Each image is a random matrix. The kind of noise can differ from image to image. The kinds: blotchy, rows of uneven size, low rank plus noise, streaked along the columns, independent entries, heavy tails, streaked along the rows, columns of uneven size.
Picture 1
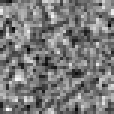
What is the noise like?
blotchy
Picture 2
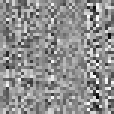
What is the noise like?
columns of uneven size
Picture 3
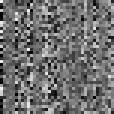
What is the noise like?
columns of uneven size
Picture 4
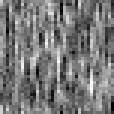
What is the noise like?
streaked along the columns
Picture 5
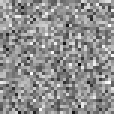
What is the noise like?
independent entries
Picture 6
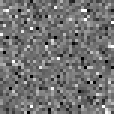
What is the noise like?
heavy tails
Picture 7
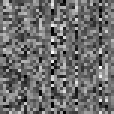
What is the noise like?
columns of uneven size
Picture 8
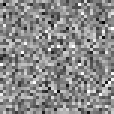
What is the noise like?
independent entries
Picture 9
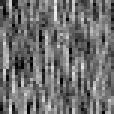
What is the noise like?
streaked along the columns
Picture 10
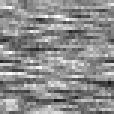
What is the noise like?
streaked along the rows
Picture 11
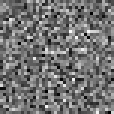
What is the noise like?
independent entries
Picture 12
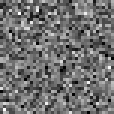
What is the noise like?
independent entries
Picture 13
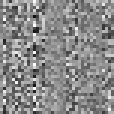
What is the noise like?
columns of uneven size
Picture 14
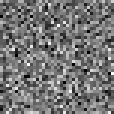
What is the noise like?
independent entries
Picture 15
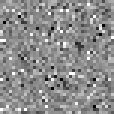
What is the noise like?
heavy tails
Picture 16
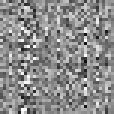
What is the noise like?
columns of uneven size
